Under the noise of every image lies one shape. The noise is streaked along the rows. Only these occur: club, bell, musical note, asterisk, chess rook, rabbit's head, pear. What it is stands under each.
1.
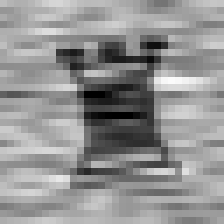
chess rook
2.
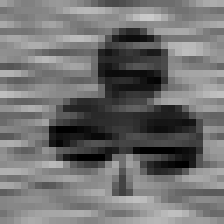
club
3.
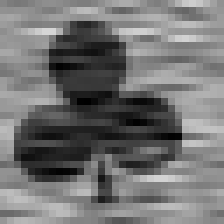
club
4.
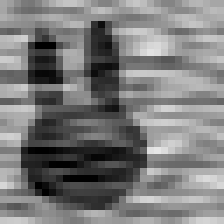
rabbit's head
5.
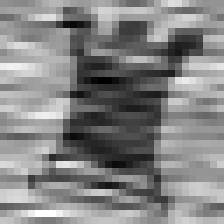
chess rook
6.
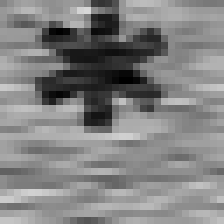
asterisk
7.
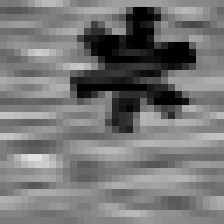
asterisk
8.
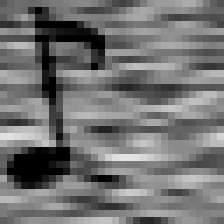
musical note
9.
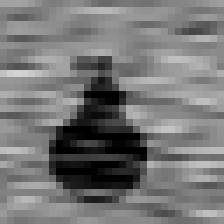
pear
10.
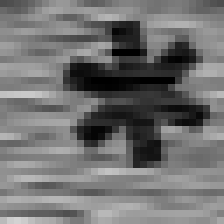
asterisk
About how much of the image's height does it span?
two thirds
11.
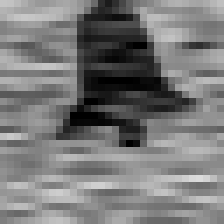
bell
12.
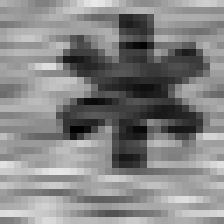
asterisk
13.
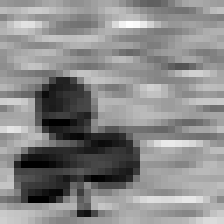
club
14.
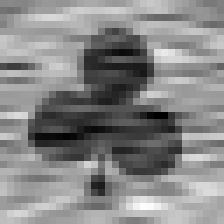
club
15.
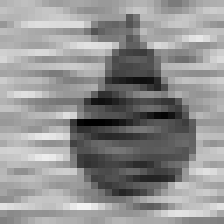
pear
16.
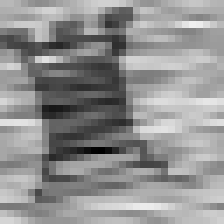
chess rook
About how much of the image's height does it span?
nearly all
